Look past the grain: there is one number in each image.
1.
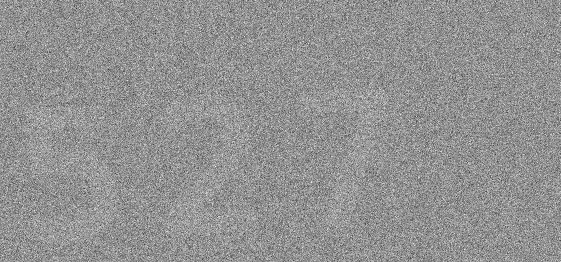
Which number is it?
527
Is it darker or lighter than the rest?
lighter
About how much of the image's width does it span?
two thirds
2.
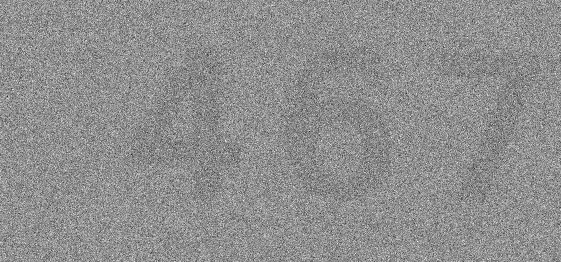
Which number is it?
467
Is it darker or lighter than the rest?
darker
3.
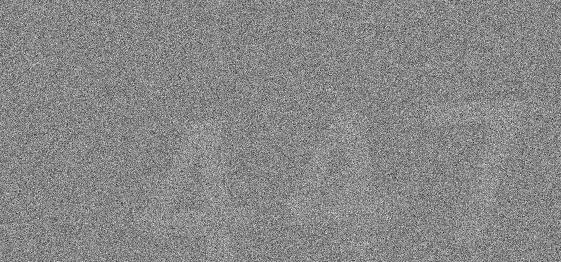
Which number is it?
447
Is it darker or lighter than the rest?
lighter
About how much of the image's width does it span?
two thirds
